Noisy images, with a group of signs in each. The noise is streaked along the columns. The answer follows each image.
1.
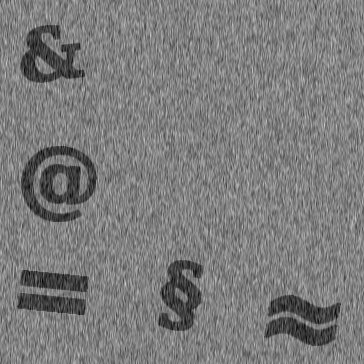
top left: ampersand; middle left: at sign; bottom left: equals sign; bottom middle: section sign; bottom right: approximately sign
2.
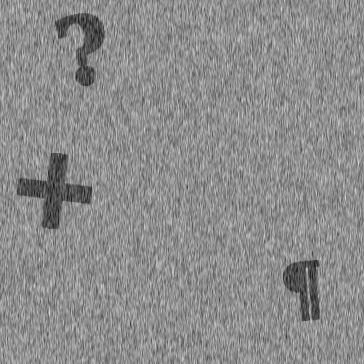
top left: question mark; middle left: plus sign; bottom right: pilcrow
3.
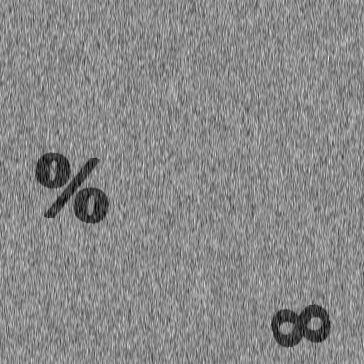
middle left: percent sign; bottom right: infinity sign
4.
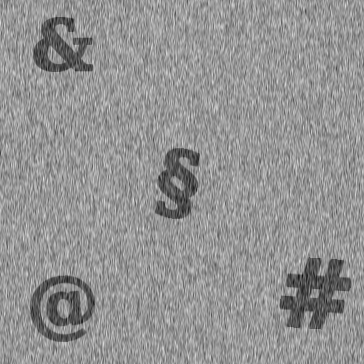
top left: ampersand; centre: section sign; bottom left: at sign; bottom right: hash sign
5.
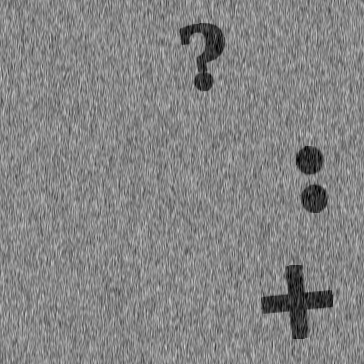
top middle: question mark; middle right: colon; bottom right: plus sign
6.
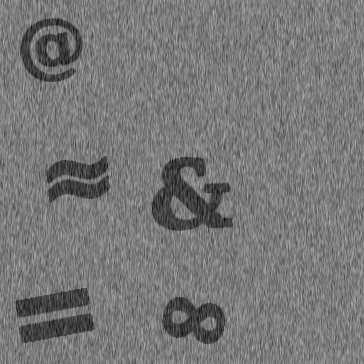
top left: at sign; middle left: approximately sign; centre: ampersand; bottom left: equals sign; bottom middle: infinity sign
